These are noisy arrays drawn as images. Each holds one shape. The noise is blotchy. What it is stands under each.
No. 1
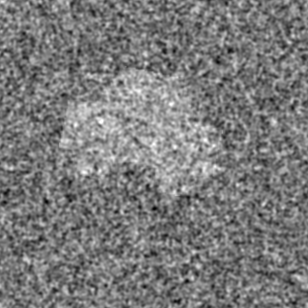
car
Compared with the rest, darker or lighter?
lighter
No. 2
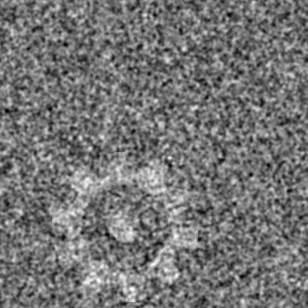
gear
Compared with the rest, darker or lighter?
lighter
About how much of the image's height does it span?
half
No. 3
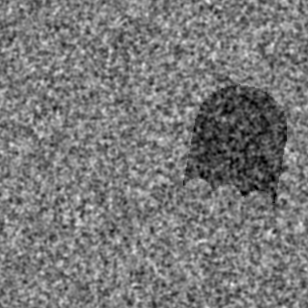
ghost
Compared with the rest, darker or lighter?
darker
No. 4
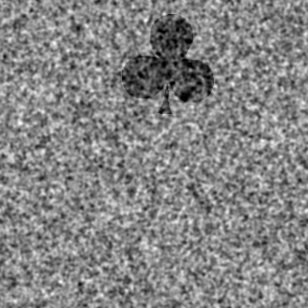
club
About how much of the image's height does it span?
a third
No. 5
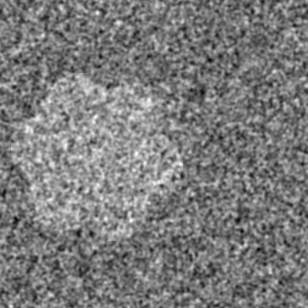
flower
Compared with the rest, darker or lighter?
lighter
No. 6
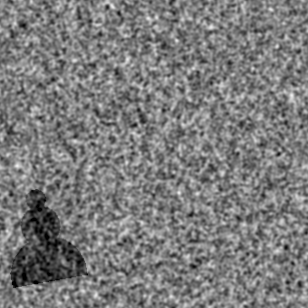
chess pawn
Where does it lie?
bottom left
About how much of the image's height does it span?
a third
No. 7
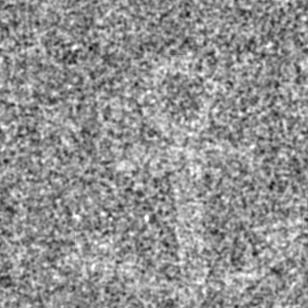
anchor
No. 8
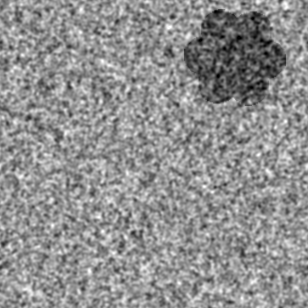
flower
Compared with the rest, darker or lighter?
darker
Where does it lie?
top right
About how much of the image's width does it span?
a third
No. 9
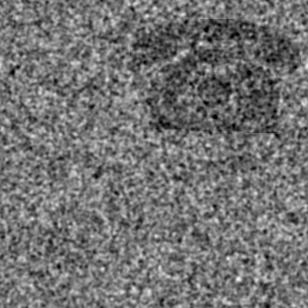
telephone
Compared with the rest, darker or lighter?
darker
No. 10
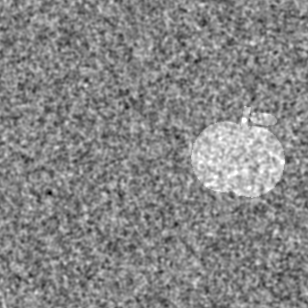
apple
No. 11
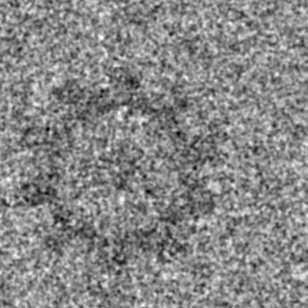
gear
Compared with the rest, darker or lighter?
darker
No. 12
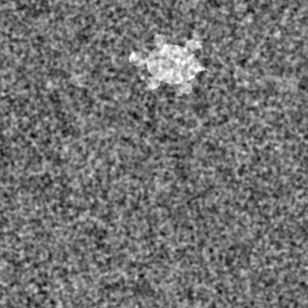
turtle
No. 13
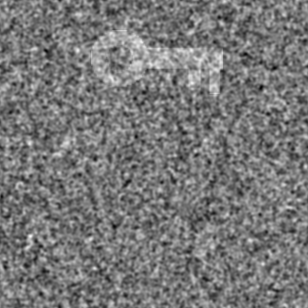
key
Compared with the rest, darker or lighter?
lighter
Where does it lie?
top middle
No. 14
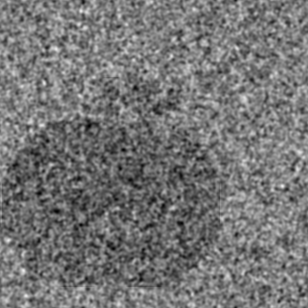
apple
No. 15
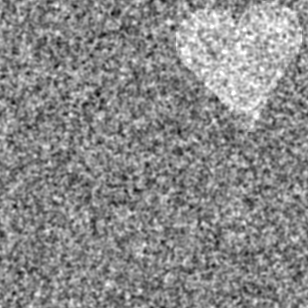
heart
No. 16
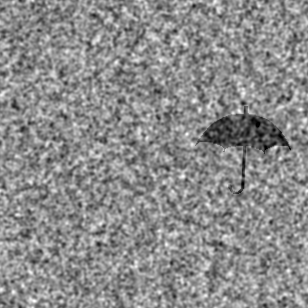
umbrella
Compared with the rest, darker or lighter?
darker
